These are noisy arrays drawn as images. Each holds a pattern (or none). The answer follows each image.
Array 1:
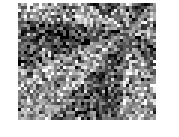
spokes from one point
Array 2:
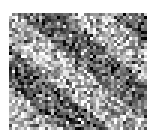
diagonal stripes
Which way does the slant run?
top left to bottom right
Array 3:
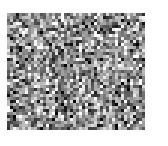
only noise
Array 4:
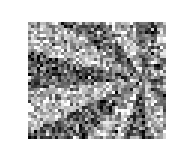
spokes from one point
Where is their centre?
middle right
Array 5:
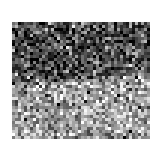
a sharp edge
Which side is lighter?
bottom
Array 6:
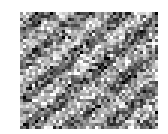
diagonal stripes
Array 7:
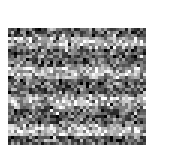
horizontal stripes
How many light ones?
4
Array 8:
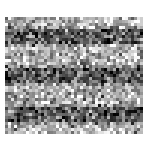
horizontal stripes
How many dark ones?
3
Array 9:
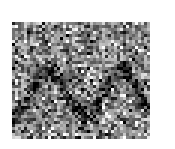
a wavy band
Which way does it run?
left to right
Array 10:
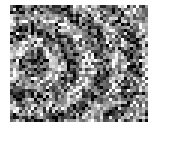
rings round one point
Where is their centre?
middle left
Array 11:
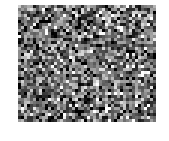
only noise
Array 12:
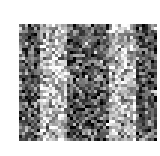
vertical stripes
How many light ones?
2
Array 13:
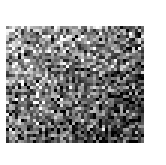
a smooth slope
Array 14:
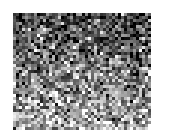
a smooth slope
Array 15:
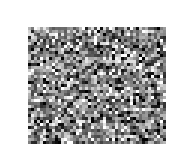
only noise
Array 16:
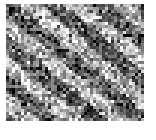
diagonal stripes
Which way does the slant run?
top left to bottom right
